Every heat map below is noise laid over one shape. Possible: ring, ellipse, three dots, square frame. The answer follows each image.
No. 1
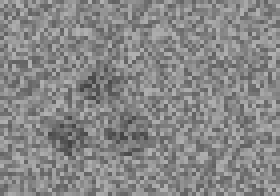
dark three dots
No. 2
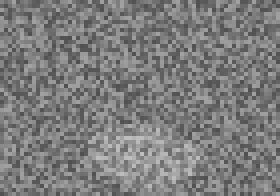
light ellipse, bottom middle
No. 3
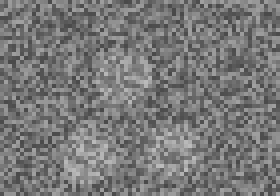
light three dots
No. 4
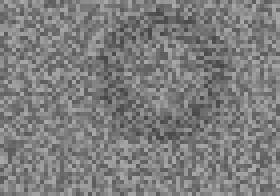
dark ring
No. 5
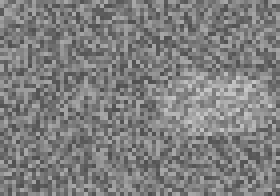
light ellipse, middle right
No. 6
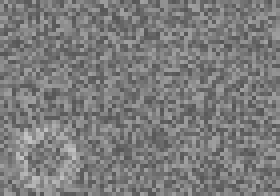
light ring, bottom left
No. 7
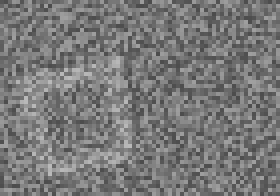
light square frame
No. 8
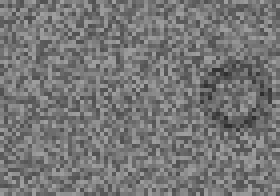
dark ring, middle right
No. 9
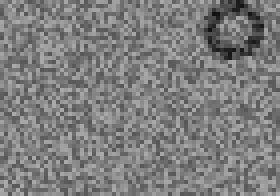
dark ring, top right
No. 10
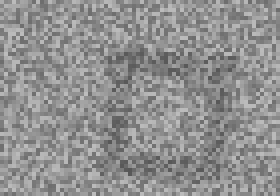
dark square frame
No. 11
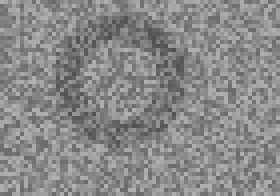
dark ring
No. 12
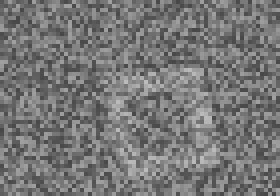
light square frame
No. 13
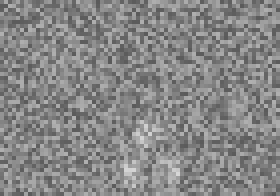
light three dots, bottom middle
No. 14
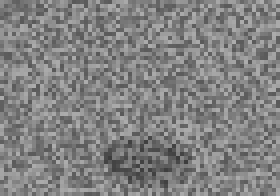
dark ellipse, bottom middle
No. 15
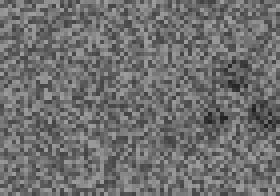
dark three dots, middle right
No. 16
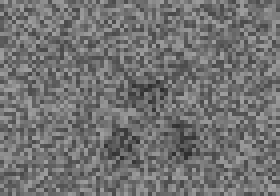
dark three dots
